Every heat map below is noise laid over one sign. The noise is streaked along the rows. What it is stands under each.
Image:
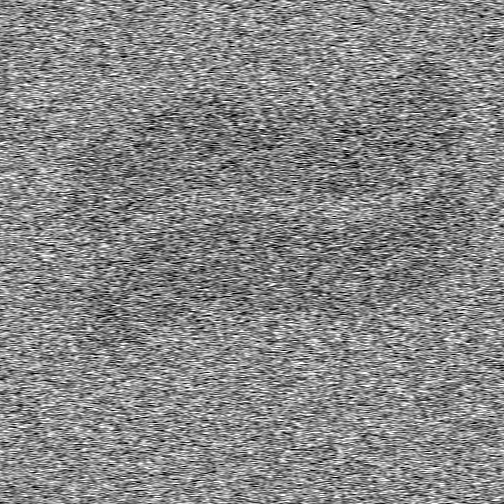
approximately sign
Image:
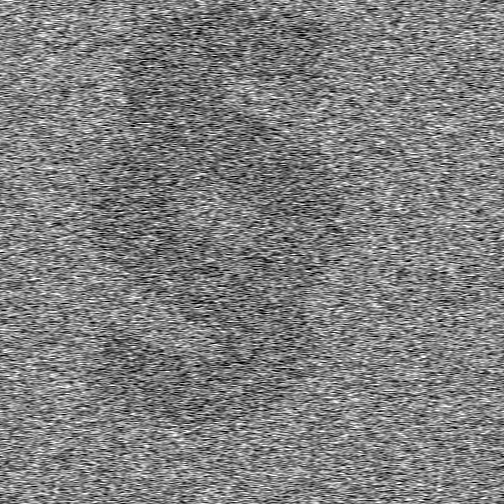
section sign
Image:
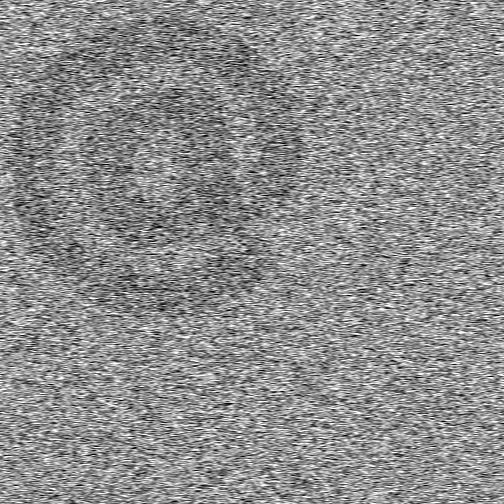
at sign
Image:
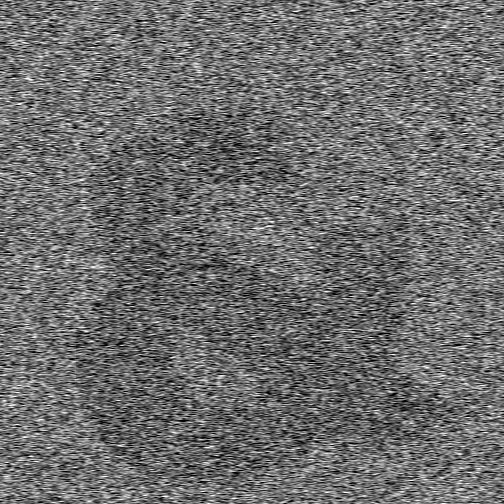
ampersand
